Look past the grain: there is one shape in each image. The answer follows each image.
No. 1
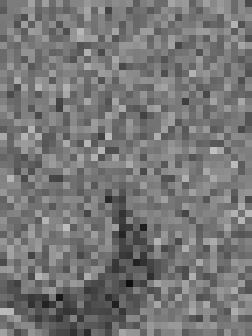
crescent
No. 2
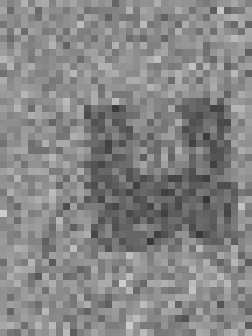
square with a notch
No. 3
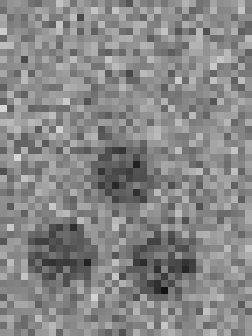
three dots
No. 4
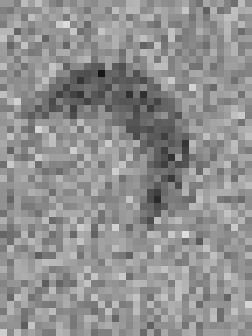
crescent
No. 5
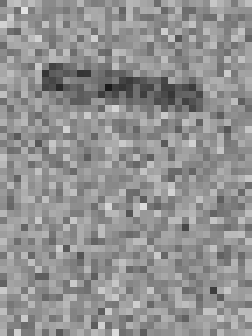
bar
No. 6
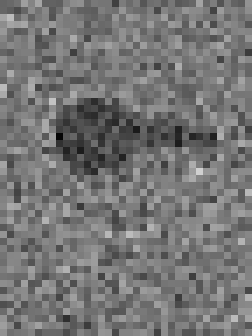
lollipop
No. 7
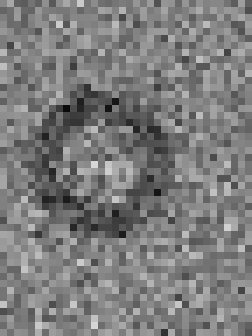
ring
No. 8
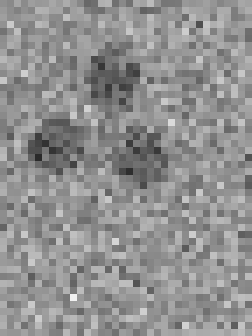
three dots
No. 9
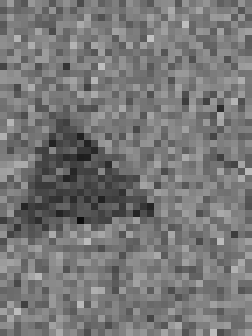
triangle
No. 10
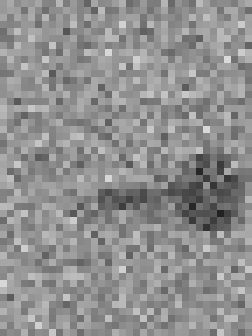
lollipop
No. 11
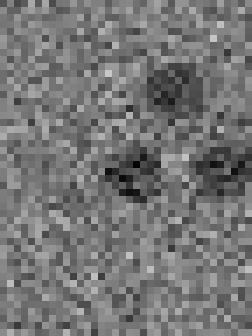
three dots
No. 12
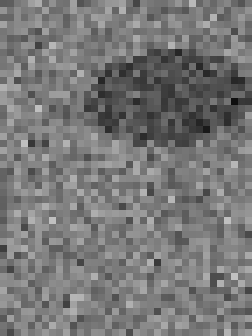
ellipse
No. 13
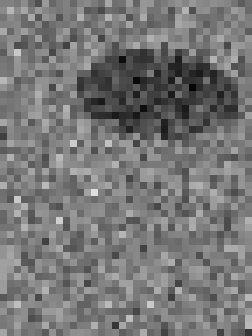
ellipse
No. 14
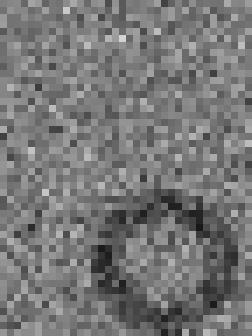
ring
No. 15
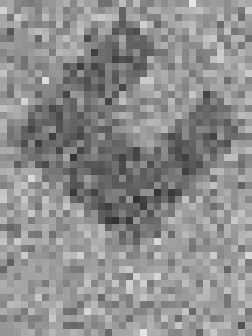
square with a notch
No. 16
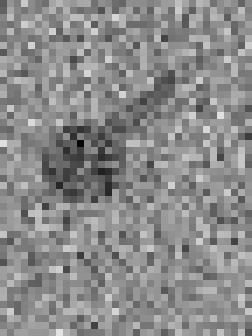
lollipop
